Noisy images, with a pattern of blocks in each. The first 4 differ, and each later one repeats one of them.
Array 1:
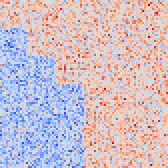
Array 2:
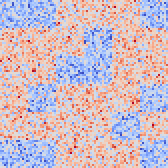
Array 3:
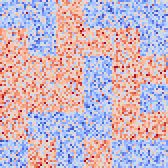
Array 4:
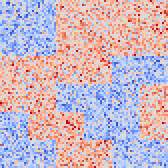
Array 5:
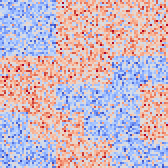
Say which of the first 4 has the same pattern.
4
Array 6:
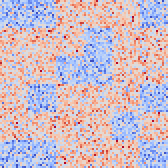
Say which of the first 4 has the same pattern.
2
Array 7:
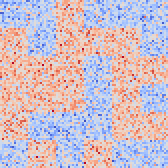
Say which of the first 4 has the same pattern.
3
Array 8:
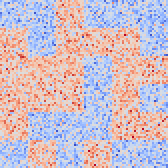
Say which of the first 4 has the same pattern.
3
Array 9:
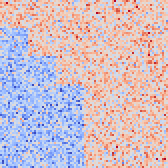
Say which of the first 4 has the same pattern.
1
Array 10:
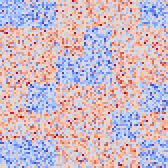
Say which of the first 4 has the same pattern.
2
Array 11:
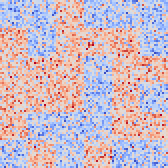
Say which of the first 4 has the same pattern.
3
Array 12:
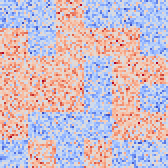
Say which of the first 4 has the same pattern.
3
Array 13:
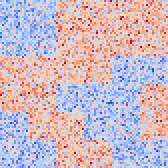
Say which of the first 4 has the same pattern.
4
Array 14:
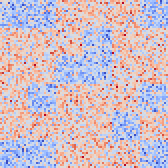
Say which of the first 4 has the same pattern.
2
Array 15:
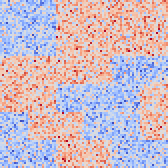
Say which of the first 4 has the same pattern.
4
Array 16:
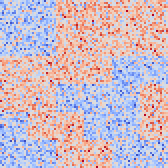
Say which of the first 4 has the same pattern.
4
